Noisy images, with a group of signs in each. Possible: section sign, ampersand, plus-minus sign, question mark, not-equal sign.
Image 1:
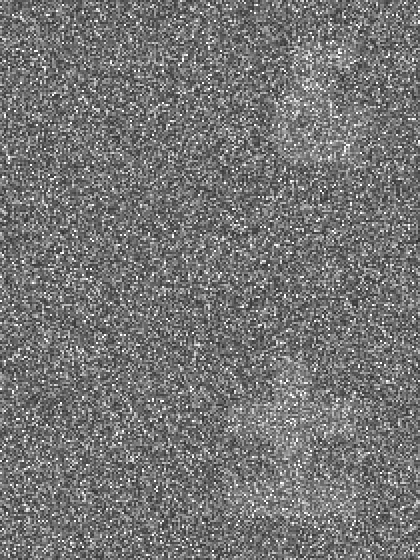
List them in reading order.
top right: light ampersand; bottom right: light plus-minus sign
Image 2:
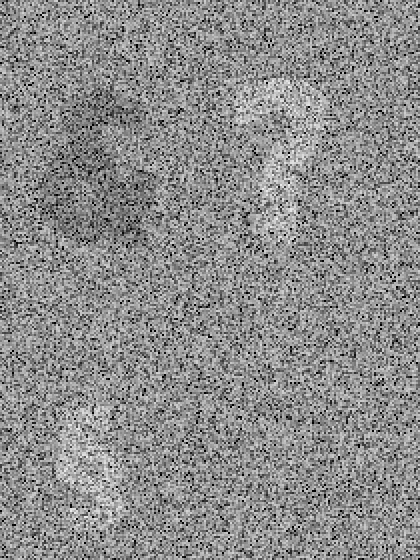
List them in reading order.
top left: dark ampersand; top right: light question mark; bottom left: light section sign
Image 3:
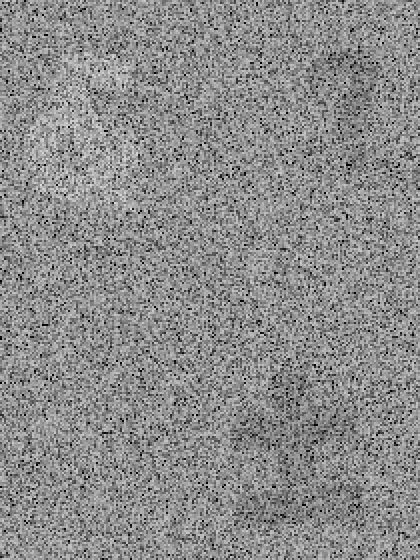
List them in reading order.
top left: light ampersand; top right: dark question mark; bottom right: dark plus-minus sign
